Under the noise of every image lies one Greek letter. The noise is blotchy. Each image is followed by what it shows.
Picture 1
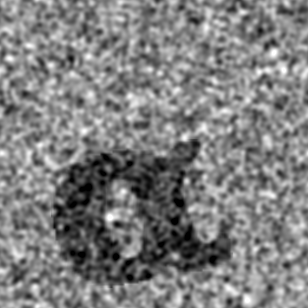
dark alpha
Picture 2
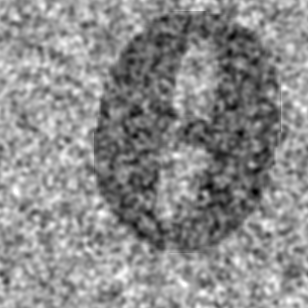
dark theta
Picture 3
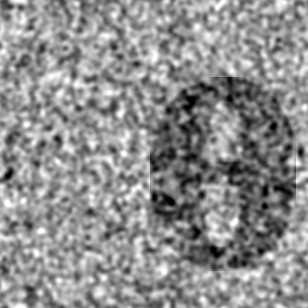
dark theta
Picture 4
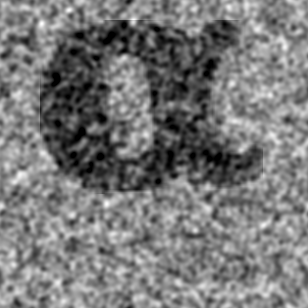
dark alpha
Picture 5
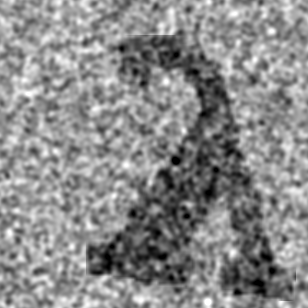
dark lambda
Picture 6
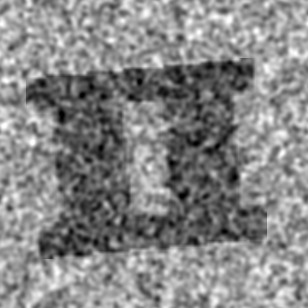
dark pi
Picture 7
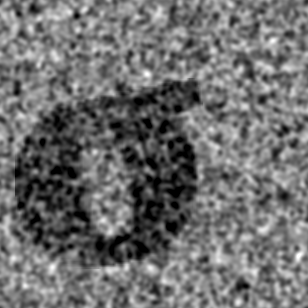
dark sigma
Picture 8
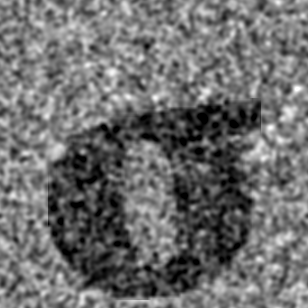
dark sigma
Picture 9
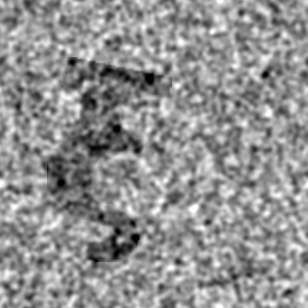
dark xi
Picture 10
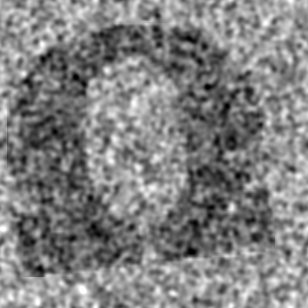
dark omega
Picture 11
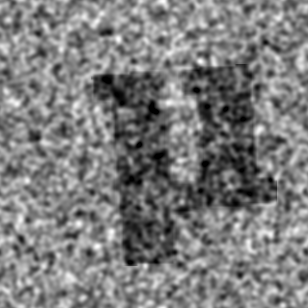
dark mu
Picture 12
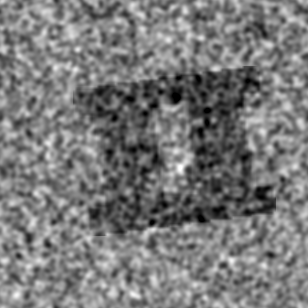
dark pi
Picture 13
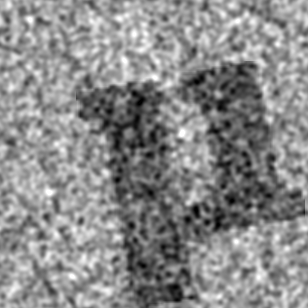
dark mu
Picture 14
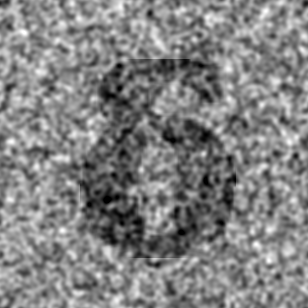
dark delta
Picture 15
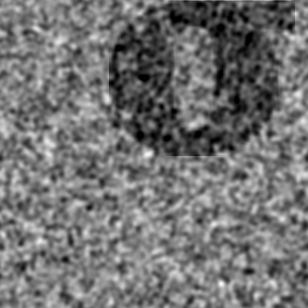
dark sigma
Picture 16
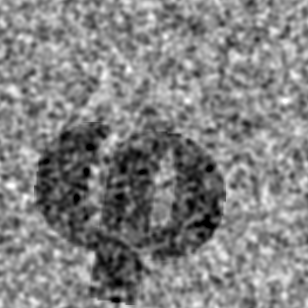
dark phi
